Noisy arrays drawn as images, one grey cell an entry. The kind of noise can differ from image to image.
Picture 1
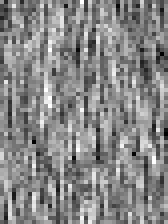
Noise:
streaked along the columns
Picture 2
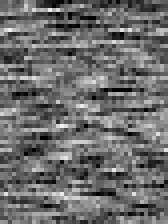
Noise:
streaked along the rows
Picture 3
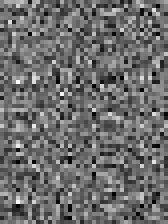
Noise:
low rank plus noise
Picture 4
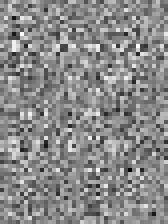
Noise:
low rank plus noise
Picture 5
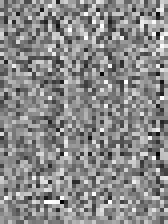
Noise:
low rank plus noise
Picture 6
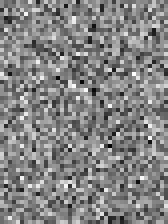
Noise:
independent entries
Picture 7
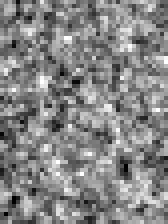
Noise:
blotchy
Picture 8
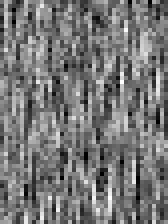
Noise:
streaked along the columns
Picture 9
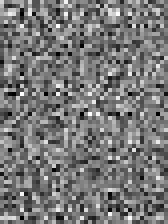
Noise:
low rank plus noise
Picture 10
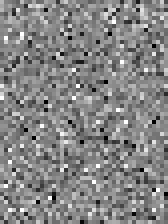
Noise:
heavy tails
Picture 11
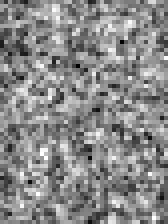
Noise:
blotchy
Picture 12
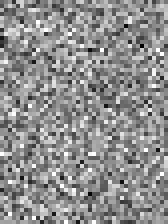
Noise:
independent entries
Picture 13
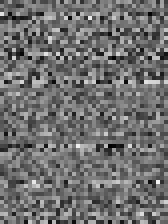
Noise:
rows of uneven size
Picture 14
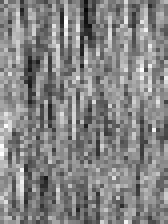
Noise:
streaked along the columns
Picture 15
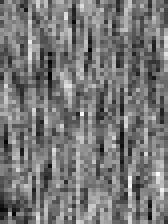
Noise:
streaked along the columns
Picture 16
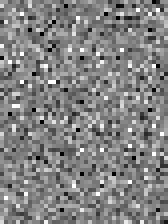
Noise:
heavy tails
